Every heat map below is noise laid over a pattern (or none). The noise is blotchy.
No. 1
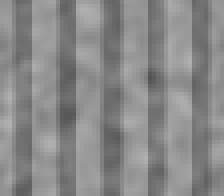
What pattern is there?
vertical stripes
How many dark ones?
5
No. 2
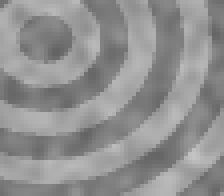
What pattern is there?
rings round one point
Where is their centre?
top left
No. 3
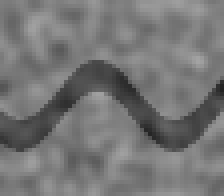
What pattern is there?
a wavy band
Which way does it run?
left to right
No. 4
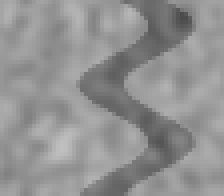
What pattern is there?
a wavy band
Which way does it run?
top to bottom
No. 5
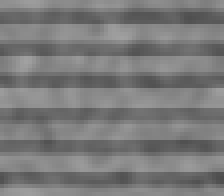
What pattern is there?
horizontal stripes
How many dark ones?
6
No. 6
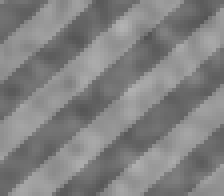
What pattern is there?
diagonal stripes
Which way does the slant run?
bottom left to top right
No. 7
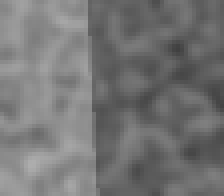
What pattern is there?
a sharp edge
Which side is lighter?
left
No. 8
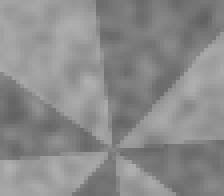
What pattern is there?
spokes from one point
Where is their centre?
bottom middle
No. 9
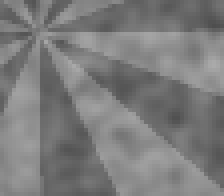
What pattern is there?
spokes from one point
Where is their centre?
top left
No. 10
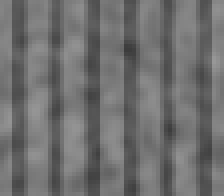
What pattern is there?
vertical stripes
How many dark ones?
6
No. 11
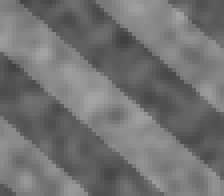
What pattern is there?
diagonal stripes
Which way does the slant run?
top left to bottom right
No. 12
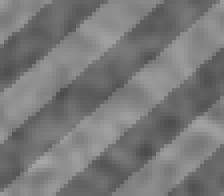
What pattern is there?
diagonal stripes
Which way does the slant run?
bottom left to top right
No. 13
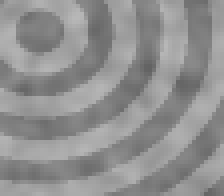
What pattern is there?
rings round one point
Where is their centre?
top left
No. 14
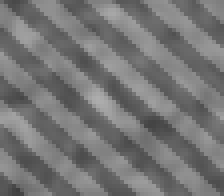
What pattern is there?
diagonal stripes
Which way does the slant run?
top left to bottom right
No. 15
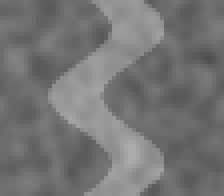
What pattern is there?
a wavy band
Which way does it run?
top to bottom
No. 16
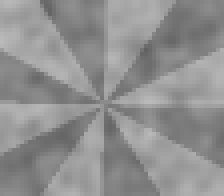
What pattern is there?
spokes from one point
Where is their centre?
centre
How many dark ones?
6
